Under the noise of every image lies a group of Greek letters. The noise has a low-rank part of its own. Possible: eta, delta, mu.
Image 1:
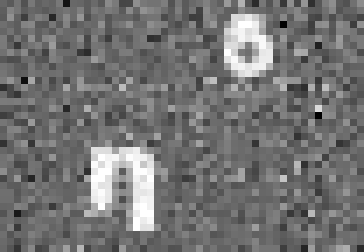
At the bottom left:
eta
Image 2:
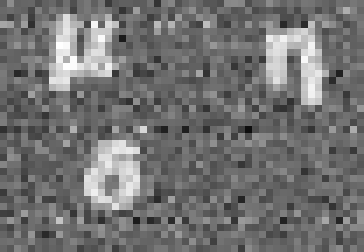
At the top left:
mu
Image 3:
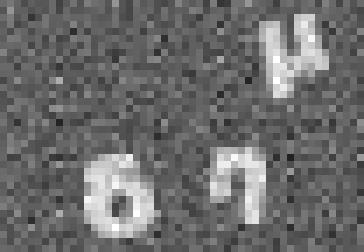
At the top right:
mu
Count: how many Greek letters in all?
3
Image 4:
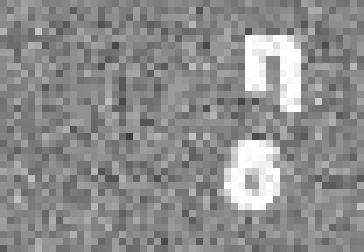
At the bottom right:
delta
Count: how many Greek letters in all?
2
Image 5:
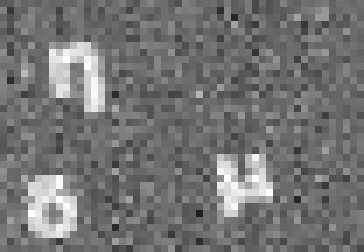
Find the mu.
bottom right
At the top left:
eta
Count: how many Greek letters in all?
3
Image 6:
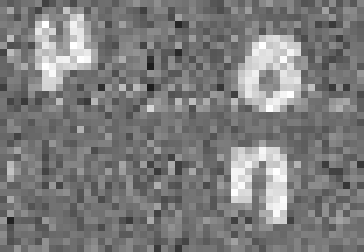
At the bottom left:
nothing
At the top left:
mu
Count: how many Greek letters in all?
3
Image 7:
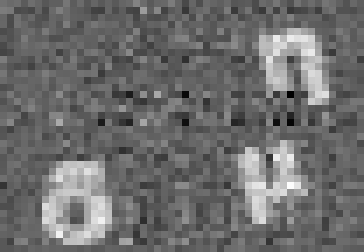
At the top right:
eta
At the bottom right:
mu
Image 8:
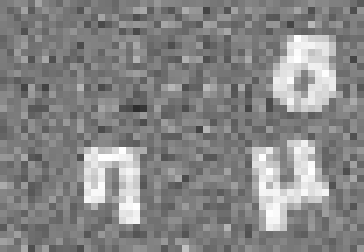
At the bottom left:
eta
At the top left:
nothing
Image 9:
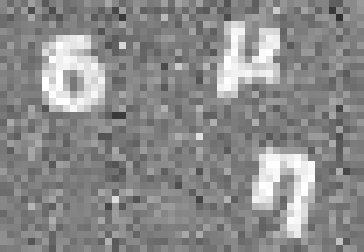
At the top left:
delta
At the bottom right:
eta
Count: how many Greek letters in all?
3
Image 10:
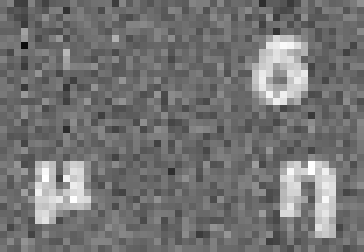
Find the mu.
bottom left
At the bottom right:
eta
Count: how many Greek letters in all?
3
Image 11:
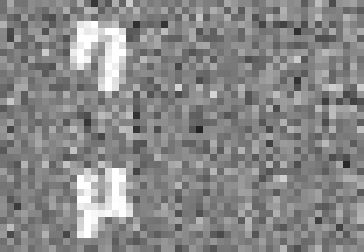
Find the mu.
bottom left
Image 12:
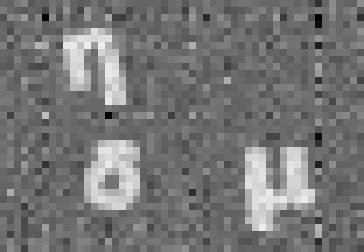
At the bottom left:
delta
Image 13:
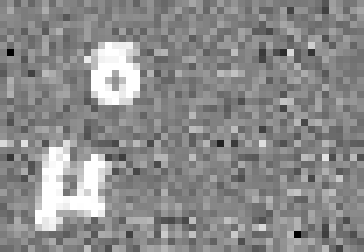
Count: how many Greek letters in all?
2
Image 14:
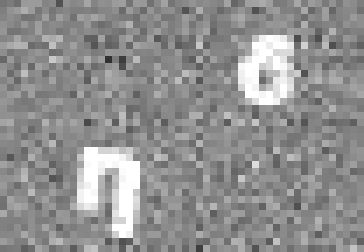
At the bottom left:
eta
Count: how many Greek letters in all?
2
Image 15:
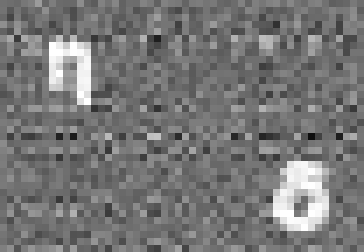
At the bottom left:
nothing
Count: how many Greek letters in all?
2
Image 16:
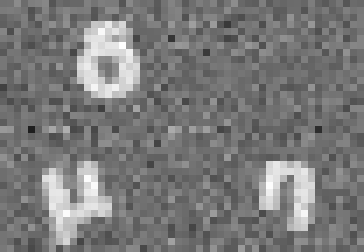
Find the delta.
top left
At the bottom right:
eta
